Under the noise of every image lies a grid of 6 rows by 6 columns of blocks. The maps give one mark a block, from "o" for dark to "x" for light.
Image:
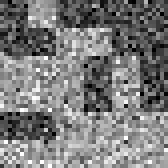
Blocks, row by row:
o x o o o o
o o x x o o
x x x o x o
x x x o x o
o o x x x x
x x x x x x
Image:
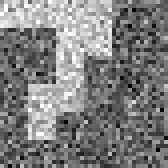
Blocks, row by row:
x x x x o o
o o x x o o
o o x o o o
o x x o o o
o x o o o o
o o o o o o
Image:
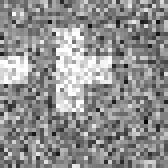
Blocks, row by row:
o o o o o o
o o x o o o
x o x x o o
o o x o o o
o o o o o o
o o o o o o
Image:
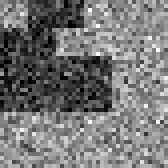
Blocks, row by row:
x o o x x x
o o x x x x
o o o o x x
o o o o x x
x x x x x x
x x x x x x
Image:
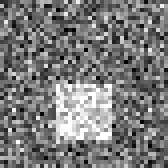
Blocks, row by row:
o o o o o o
o o o o o o
o o o o o o
o o x x o o
o o x x o o
o o o o o o
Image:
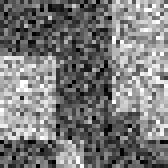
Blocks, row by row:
o o o o x x
o o o o x x
x x o o x x
x x o o x x
x x o o o x
o o x o o o
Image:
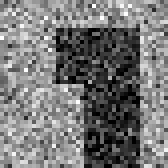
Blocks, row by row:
x x x x x x
x x o o o x
x x o o o x
x x x o o x
x x x o o x
x x x o o x
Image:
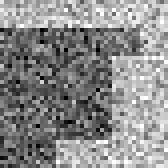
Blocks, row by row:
x x x x x x
o o o o o x
o o o o x x
o o o o x x
o o o o x x
o o x x x x
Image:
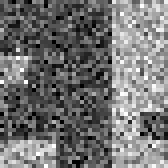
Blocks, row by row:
o o o o x x
o o o o x x
x o o o x x
o o o o x x
o o o o x o
x x o o x x
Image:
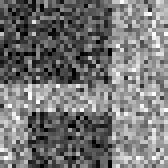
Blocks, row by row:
o o o o x x
o o o o x x
o o o o x x
x x x x x x
x o o o x x
x o o o x x
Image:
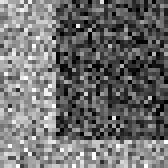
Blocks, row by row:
x x o o o o
x x o o o o
x x o o o o
x x o o o o
x x o o o o
x x x x x x
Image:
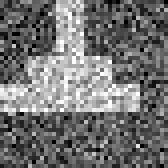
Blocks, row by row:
o o x o o o
o o x o o o
o x x x o o
x x x x x o
o o o o o o
o o o o o o
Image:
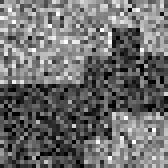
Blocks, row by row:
x x x x x x
x x x x o x
x x x o o o
o o o o o o
o o o o x x
o o o x x x
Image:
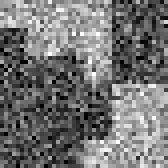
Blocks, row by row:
x x x x o o
o x x x o o
o o o x o o
o o o o x x
o o o o x x
o o o x x x
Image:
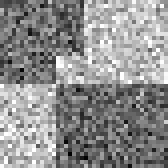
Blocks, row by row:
o o o x x x
o o o x x x
o o x x x x
x x o o o o
x x o o o o
x x o o o o
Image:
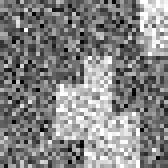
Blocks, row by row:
o o o o o x
o o o o o x
o o o x o o
o o x x o o
o o x x x o
o o o x x o
